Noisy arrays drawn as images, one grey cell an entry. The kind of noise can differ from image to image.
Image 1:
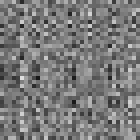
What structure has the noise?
low rank plus noise
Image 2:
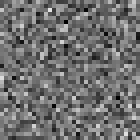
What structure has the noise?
independent entries
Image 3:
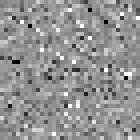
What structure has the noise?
heavy tails
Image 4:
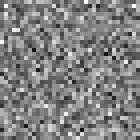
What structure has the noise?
independent entries
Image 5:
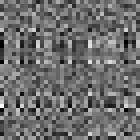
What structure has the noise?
low rank plus noise
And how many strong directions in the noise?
one
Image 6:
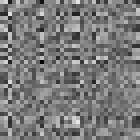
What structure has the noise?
low rank plus noise
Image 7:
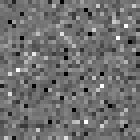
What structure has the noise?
heavy tails
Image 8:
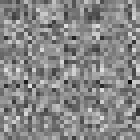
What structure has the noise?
low rank plus noise
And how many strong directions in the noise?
two
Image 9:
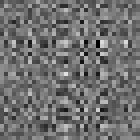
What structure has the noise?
low rank plus noise
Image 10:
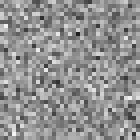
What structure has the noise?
independent entries
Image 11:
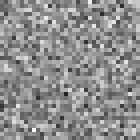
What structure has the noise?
independent entries
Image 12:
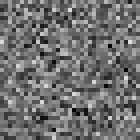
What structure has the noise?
low rank plus noise
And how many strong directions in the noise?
five to eight
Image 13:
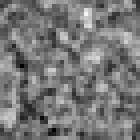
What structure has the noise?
blotchy
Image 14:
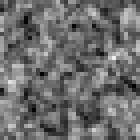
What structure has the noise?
blotchy
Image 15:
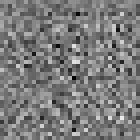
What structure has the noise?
low rank plus noise
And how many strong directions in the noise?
three or four
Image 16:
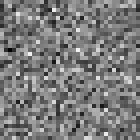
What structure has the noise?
independent entries
